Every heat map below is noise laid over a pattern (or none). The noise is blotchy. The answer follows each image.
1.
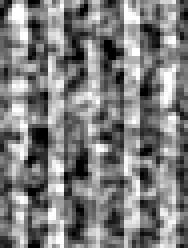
vertical stripes
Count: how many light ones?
5
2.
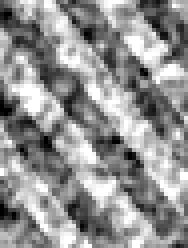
diagonal stripes
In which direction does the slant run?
top left to bottom right
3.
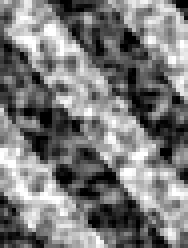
diagonal stripes
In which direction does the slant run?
top left to bottom right
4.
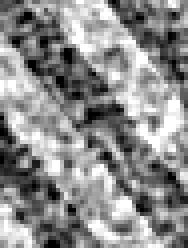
diagonal stripes
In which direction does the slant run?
top left to bottom right
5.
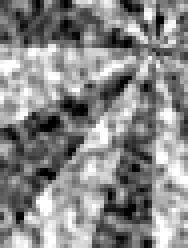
spokes from one point
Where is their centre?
top right
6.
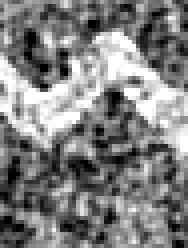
a wavy band
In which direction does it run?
left to right
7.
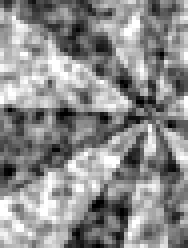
spokes from one point
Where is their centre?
middle right
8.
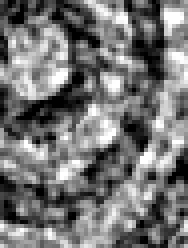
rings round one point
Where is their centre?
top left
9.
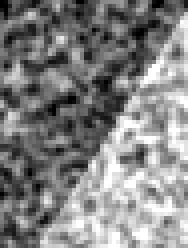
a sharp edge
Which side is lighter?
bottom right
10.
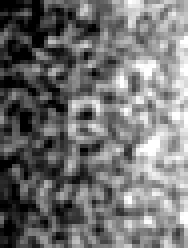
a smooth slope
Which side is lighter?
right
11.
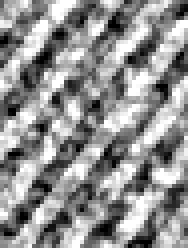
diagonal stripes
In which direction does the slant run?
bottom left to top right
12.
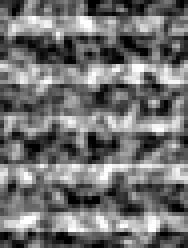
horizontal stripes
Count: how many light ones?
5
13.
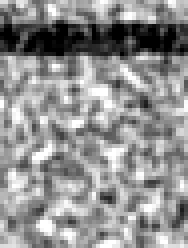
one horizontal stripe
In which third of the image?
top
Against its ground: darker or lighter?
darker
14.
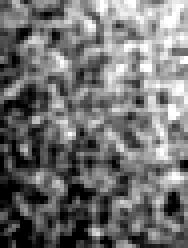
a smooth slope
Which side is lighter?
top right
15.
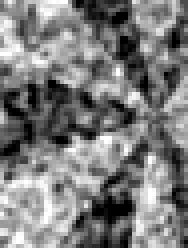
spokes from one point
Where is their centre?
middle right
